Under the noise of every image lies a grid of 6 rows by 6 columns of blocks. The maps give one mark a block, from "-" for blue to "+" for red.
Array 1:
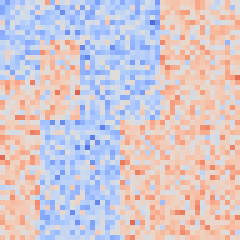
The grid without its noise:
----++
-+--++
++--++
+--+++
+--+++
+--+++
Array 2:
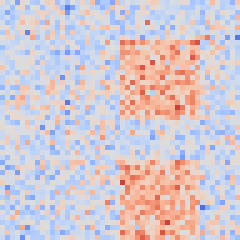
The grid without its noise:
------
---++-
---++-
------
---++-
---++-
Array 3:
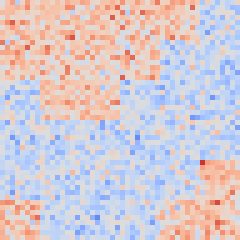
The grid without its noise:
+++++-
++++--
-++---
------
-----+
+---++
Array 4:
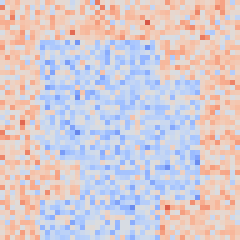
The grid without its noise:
++++++
+---++
+----+
+----+
++---+
+---++
